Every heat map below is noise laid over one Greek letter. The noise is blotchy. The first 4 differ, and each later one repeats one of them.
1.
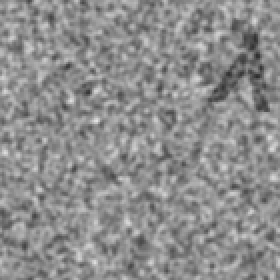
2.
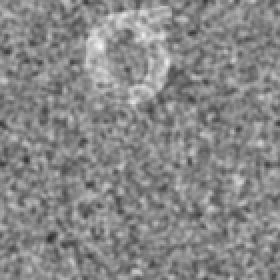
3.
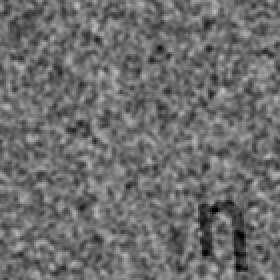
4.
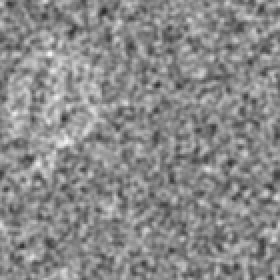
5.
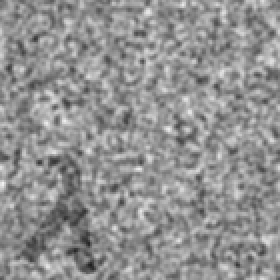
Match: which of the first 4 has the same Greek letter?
1
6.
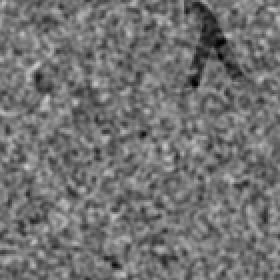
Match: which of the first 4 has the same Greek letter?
1
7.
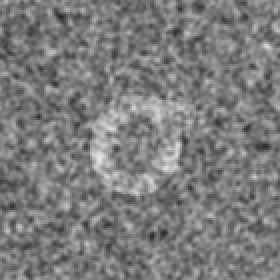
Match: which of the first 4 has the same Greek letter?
2
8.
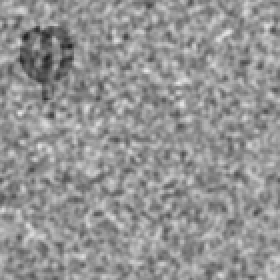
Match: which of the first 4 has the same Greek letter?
4
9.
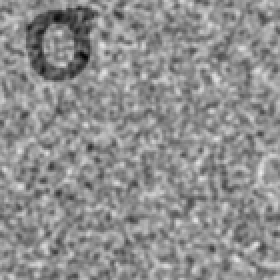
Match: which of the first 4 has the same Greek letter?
2
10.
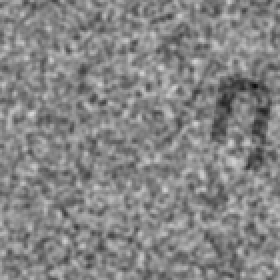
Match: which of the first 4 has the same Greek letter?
3
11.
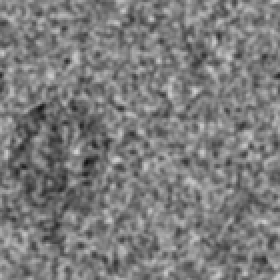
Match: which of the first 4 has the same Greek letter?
4
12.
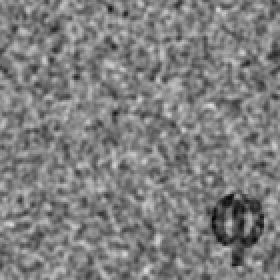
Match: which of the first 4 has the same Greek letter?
4
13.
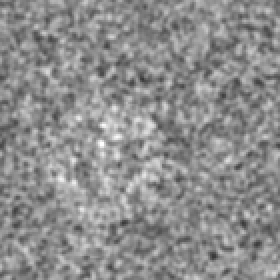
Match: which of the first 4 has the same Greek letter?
4
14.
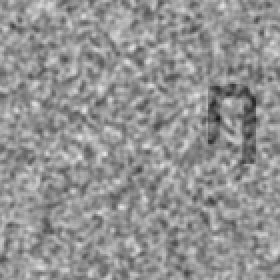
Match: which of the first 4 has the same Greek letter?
3
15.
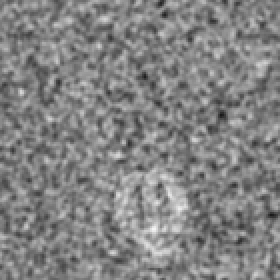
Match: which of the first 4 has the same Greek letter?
4
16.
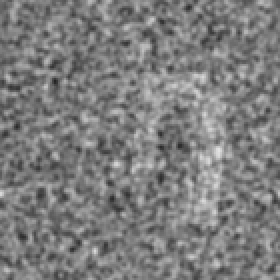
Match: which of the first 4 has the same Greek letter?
3
